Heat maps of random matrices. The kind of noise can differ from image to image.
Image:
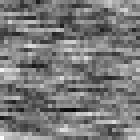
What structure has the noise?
streaked along the rows
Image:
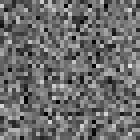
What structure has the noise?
independent entries
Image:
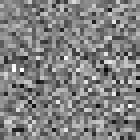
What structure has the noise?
low rank plus noise
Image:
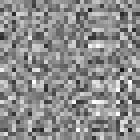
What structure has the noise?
low rank plus noise
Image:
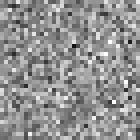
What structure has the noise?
independent entries
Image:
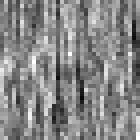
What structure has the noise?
streaked along the columns
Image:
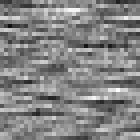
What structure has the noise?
streaked along the rows
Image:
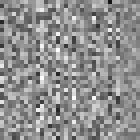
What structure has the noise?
columns of uneven size
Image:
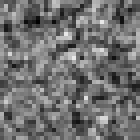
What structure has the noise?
blotchy
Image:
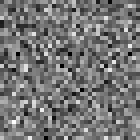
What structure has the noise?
independent entries
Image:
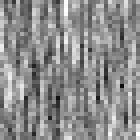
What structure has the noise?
streaked along the columns
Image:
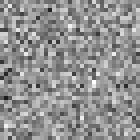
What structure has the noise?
independent entries
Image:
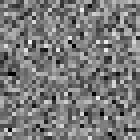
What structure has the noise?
independent entries
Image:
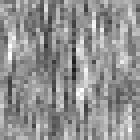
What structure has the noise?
streaked along the columns
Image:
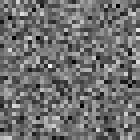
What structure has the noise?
independent entries
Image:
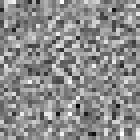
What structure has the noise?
low rank plus noise
